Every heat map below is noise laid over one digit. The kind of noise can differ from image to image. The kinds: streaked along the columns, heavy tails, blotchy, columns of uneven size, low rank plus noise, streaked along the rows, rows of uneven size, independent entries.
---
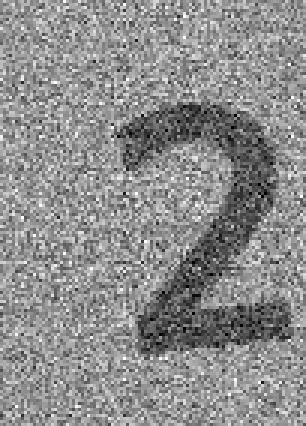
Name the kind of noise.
low rank plus noise
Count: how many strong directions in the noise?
three or four
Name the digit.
2
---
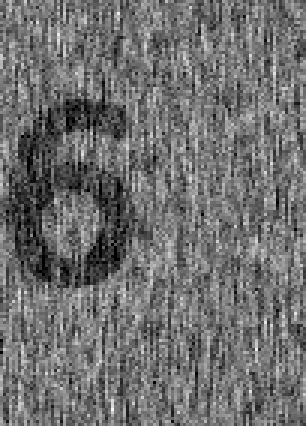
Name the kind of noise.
streaked along the columns
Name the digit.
6
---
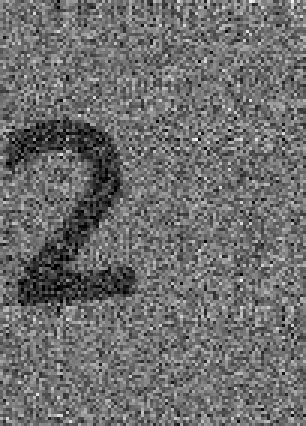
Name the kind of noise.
low rank plus noise
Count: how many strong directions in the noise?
two
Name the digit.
2
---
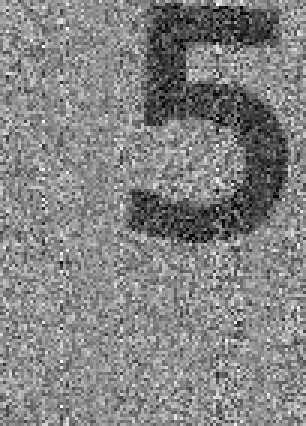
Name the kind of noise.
columns of uneven size
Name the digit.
5
